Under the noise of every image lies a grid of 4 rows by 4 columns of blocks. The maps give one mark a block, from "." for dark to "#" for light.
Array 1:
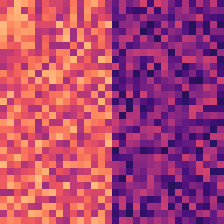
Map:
##..
##..
##..
##..
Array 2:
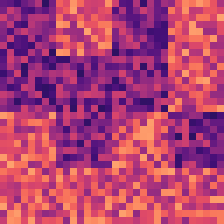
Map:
.#.#
...#
#.#.
####
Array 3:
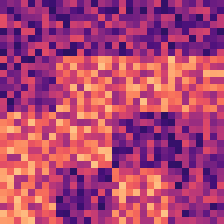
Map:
....
.###
##..
#.#.
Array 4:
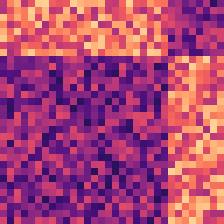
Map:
###.
...#
...#
...#
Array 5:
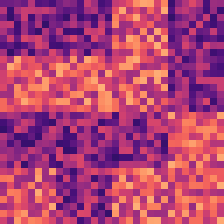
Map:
..#.
###.
...#
#.##
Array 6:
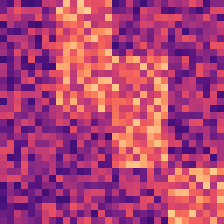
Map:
.#..
.##.
..#.
...#
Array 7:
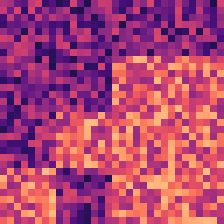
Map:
....
..##
.###
#.##
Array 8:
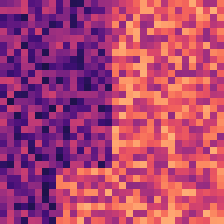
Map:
..##
..##
..##
.###
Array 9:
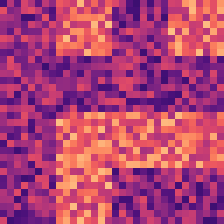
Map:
.#.#
....
.###
.#..
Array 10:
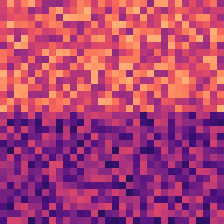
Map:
####
####
....
....
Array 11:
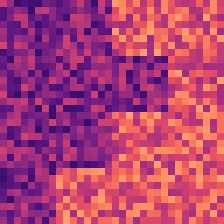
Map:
..##
...#
..##
.###
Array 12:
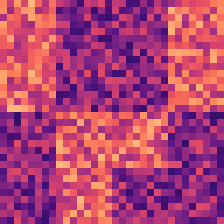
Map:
#..#
#..#
.##.
.#..
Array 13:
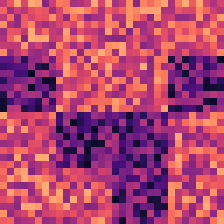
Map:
####
.##.
#..#
##.#
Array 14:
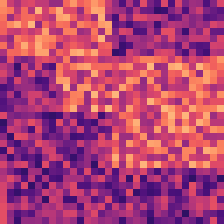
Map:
##..
.###
..##
....
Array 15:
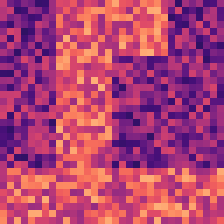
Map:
.##.
.#..
.#..
####
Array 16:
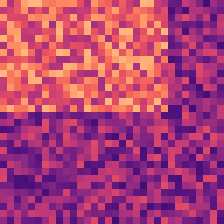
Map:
###.
###.
....
....
